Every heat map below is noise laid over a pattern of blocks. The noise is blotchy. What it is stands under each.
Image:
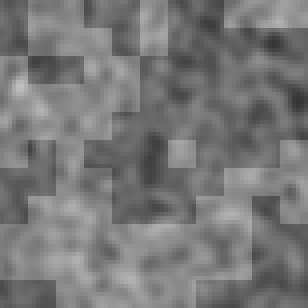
no symmetry
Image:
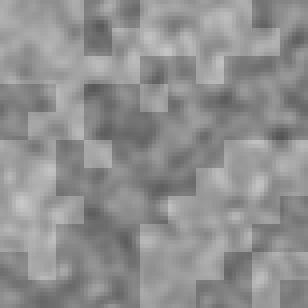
mirrored about the diagonal from the top left
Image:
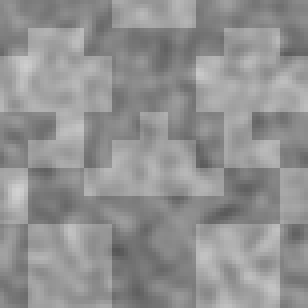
left and right mirror each other
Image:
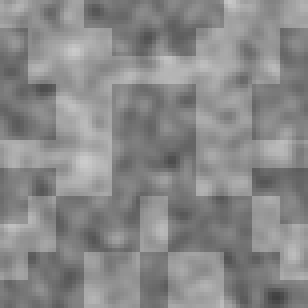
left and right mirror each other
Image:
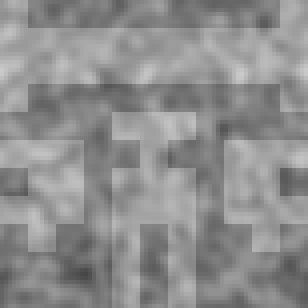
left and right mirror each other
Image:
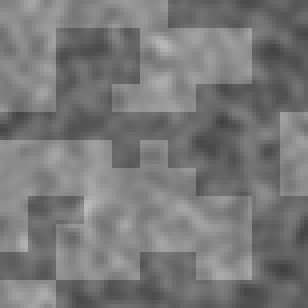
no symmetry
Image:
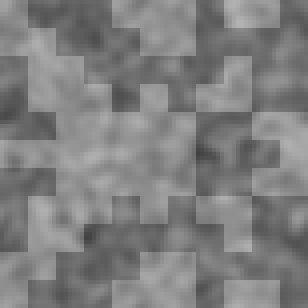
top and bottom mirror each other
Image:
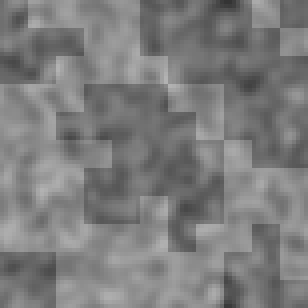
mirrored about the diagonal from the bottom left
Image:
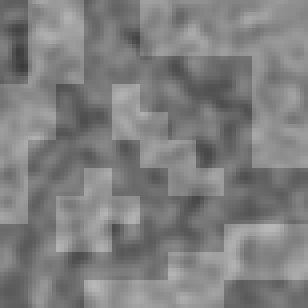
mirrored about the diagonal from the bottom left
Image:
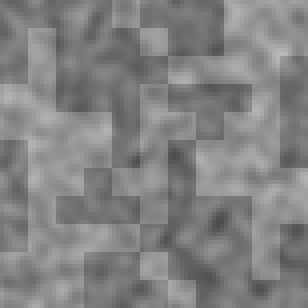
the same after a half turn
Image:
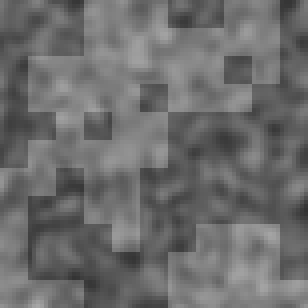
no symmetry
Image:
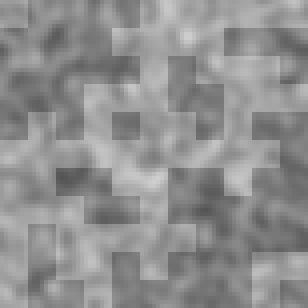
mirrored about the diagonal from the top left
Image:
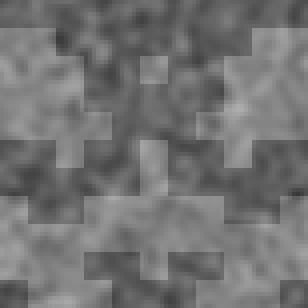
left and right mirror each other
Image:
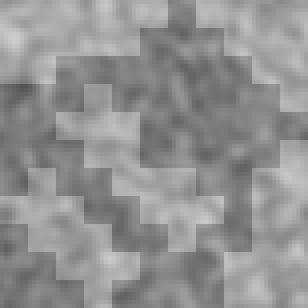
mirrored about the diagonal from the bottom left
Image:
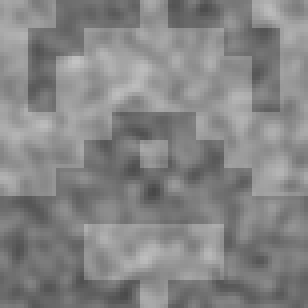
left and right mirror each other
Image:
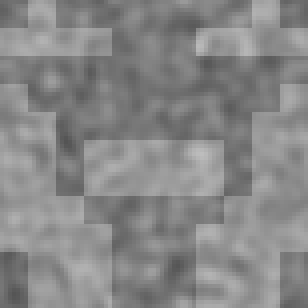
left and right mirror each other
